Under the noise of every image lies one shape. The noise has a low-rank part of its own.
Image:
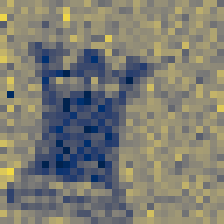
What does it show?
dark chess rook
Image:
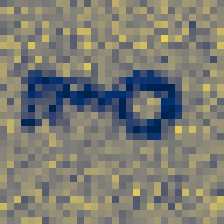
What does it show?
dark key
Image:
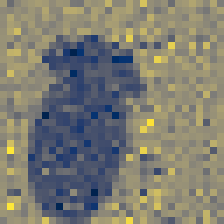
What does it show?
dark footprint
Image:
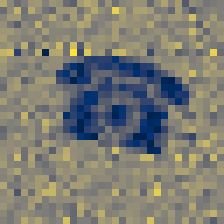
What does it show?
dark telephone
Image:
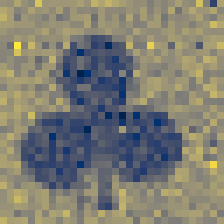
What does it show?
dark club
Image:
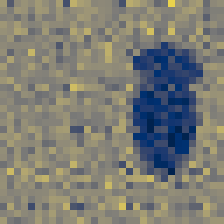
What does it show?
dark footprint
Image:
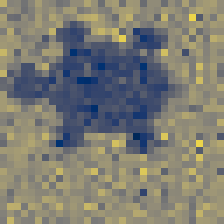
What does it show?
dark turtle
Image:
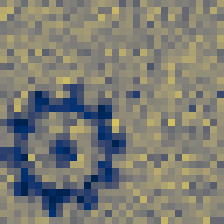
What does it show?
dark gear
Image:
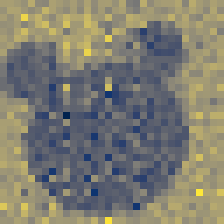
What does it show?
dark bear's head
